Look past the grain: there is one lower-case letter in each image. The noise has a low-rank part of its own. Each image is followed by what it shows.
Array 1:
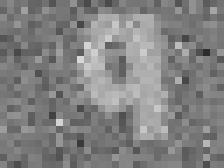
light q
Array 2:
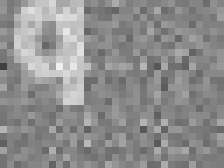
light q
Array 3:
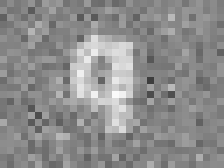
light q
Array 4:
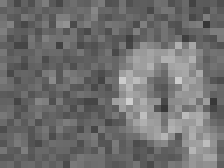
light q
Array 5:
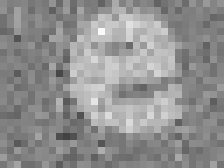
light e
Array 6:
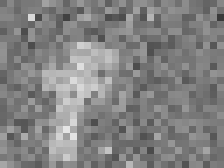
light f
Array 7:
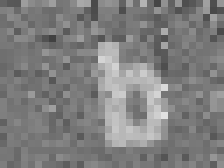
light b
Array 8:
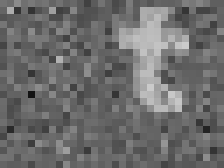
light t
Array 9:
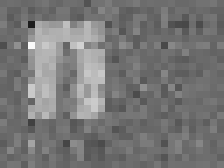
light n
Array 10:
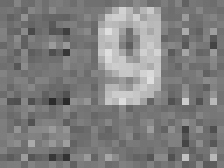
light g
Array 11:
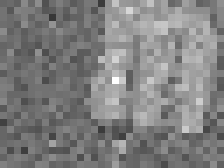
light m
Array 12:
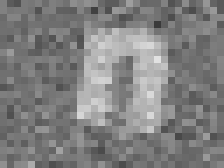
light n
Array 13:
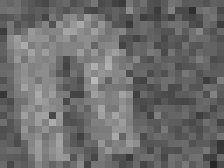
light n
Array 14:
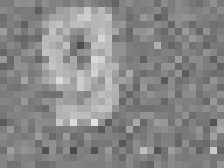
light g
